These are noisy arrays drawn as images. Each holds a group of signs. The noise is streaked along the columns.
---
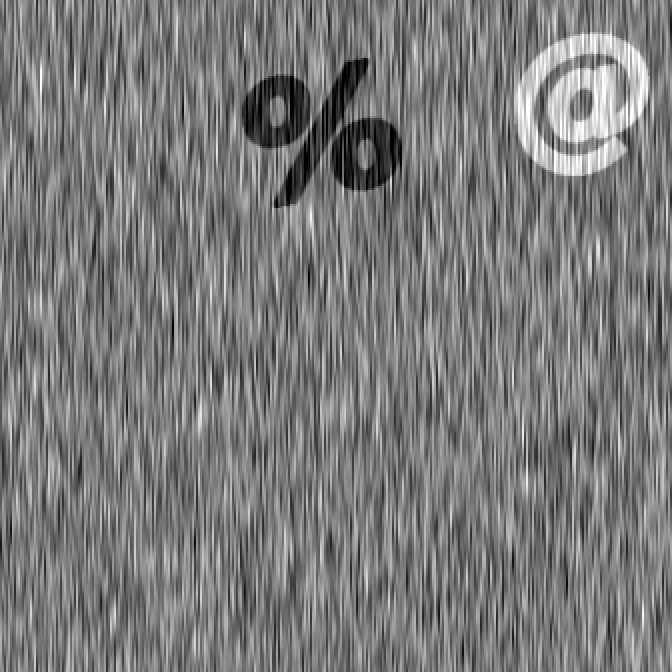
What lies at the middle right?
nothing
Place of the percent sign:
top middle
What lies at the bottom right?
nothing
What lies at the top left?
nothing
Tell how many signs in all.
2
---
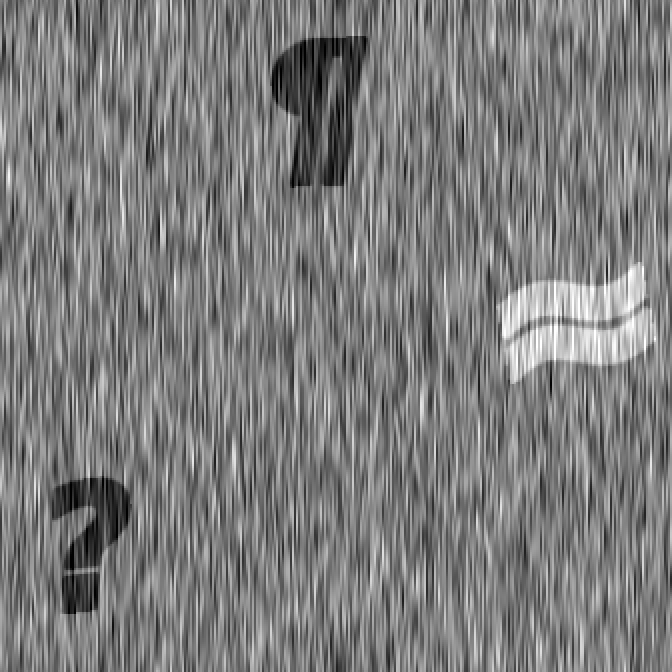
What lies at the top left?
nothing
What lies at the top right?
nothing
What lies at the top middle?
pilcrow
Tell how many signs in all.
3
